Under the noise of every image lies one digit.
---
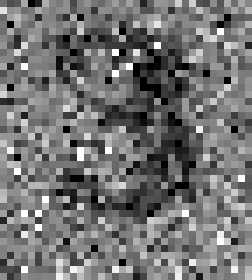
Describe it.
dark 3
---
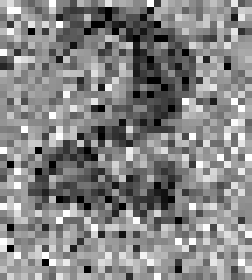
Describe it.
dark 2
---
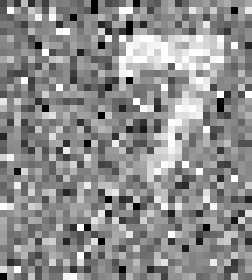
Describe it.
light 7
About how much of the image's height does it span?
half
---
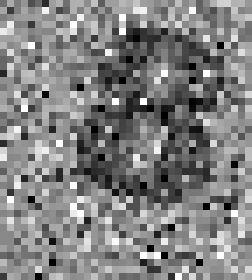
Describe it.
dark 8
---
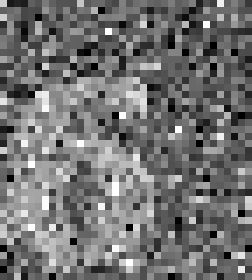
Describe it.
light 6
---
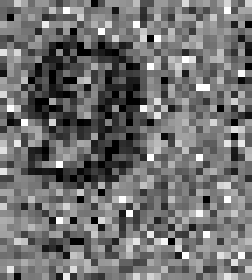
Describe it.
dark 9
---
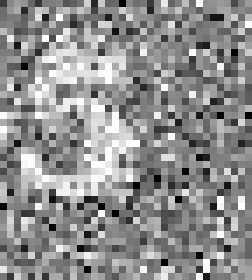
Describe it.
light 5
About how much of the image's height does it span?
half
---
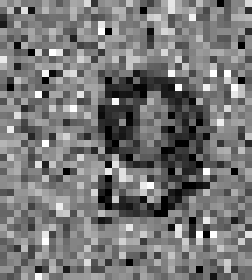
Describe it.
dark 9
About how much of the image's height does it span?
half
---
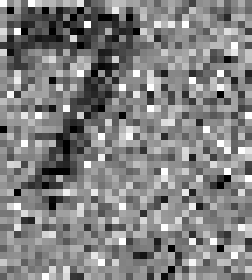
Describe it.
dark 7
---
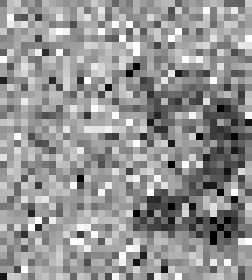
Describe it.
dark 2
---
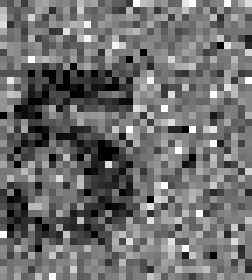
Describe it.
dark 5
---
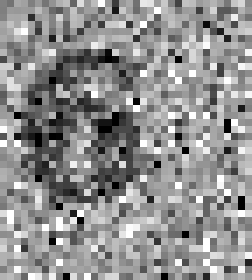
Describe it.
dark 6
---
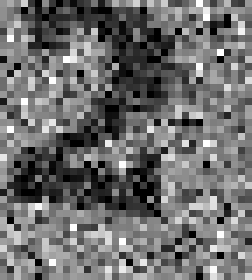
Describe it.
dark 2
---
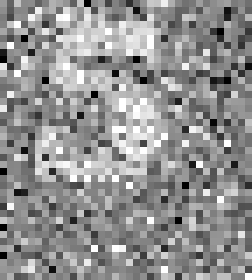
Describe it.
light 5
